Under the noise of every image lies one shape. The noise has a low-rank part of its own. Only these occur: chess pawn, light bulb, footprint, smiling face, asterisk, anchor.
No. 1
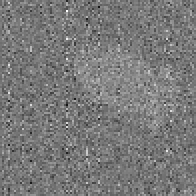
footprint
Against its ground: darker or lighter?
lighter
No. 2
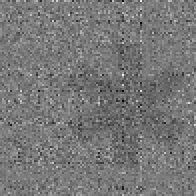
asterisk
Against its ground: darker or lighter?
darker
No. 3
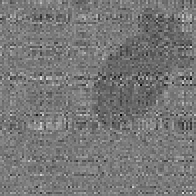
footprint
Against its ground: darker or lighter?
darker
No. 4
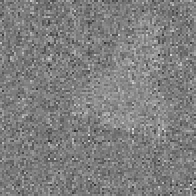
chess pawn
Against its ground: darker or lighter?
lighter
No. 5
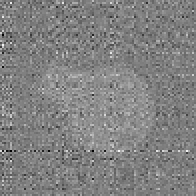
light bulb
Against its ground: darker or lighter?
lighter
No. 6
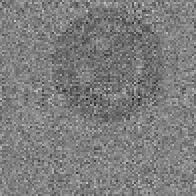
smiling face
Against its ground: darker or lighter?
darker
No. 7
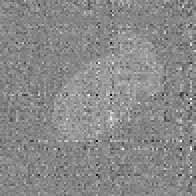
footprint
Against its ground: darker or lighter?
lighter
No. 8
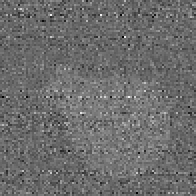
light bulb
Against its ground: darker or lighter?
lighter
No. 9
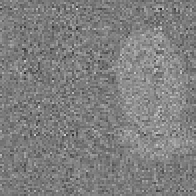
footprint
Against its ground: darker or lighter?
lighter
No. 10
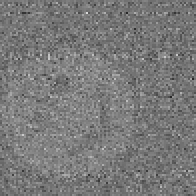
smiling face
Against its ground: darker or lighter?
lighter
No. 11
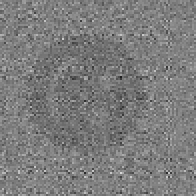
smiling face
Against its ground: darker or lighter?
darker
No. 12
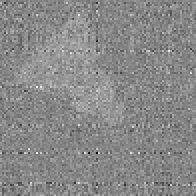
chess pawn
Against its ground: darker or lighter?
lighter
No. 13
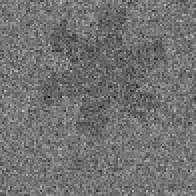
asterisk
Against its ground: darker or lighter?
darker
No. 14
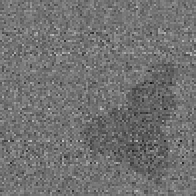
chess pawn
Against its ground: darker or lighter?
darker
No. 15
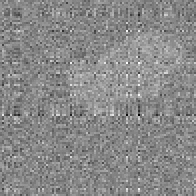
footprint
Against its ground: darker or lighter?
lighter
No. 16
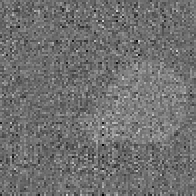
light bulb
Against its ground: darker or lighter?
lighter
